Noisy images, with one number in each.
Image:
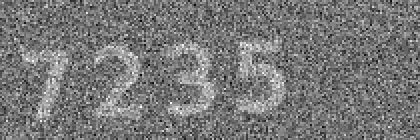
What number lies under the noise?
7235
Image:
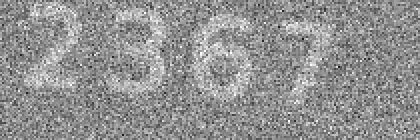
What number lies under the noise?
2367
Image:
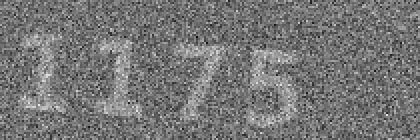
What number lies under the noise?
1175
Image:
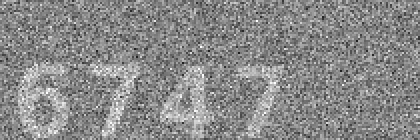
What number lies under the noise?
6747
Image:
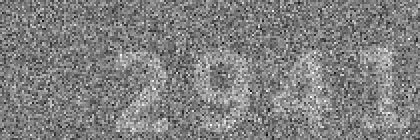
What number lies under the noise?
2941
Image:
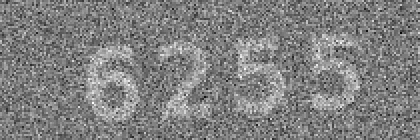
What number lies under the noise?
6255
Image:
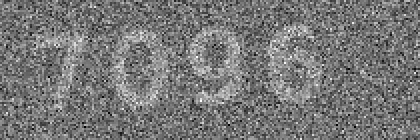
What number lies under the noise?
7096
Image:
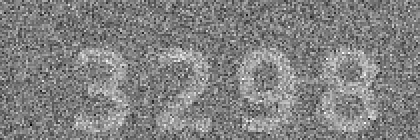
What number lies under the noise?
3298
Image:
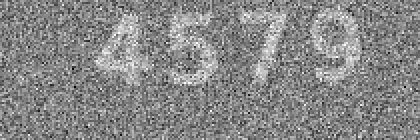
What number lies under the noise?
4579
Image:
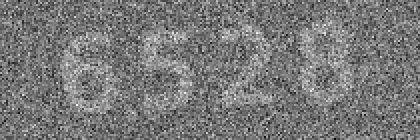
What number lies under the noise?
6528
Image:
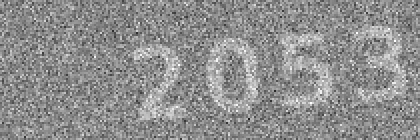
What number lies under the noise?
2053
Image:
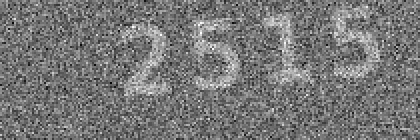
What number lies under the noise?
2515
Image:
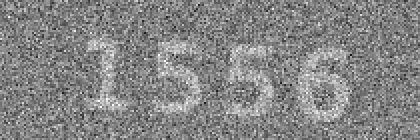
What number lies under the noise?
1556
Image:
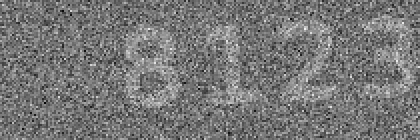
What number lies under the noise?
8123
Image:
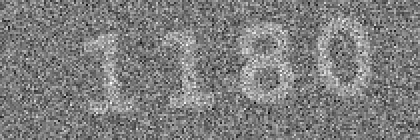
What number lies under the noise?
1180
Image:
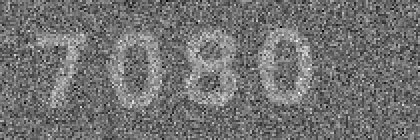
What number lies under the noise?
7080
